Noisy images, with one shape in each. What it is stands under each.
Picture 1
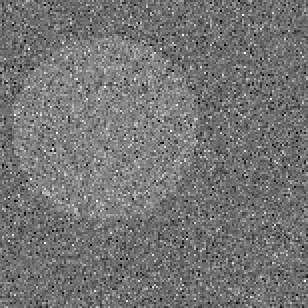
disc
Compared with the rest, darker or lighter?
lighter
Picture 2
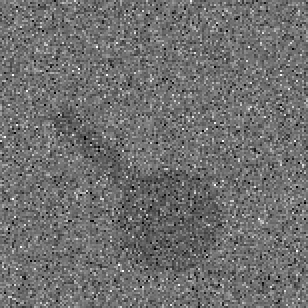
lollipop
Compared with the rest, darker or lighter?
darker
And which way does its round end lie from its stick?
down and right
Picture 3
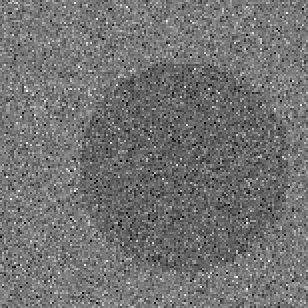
disc
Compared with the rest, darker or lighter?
darker
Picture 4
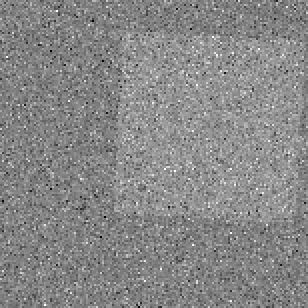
square
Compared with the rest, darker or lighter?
lighter
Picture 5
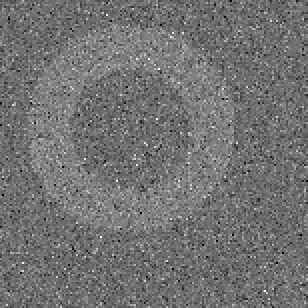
ring
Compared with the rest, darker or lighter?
lighter
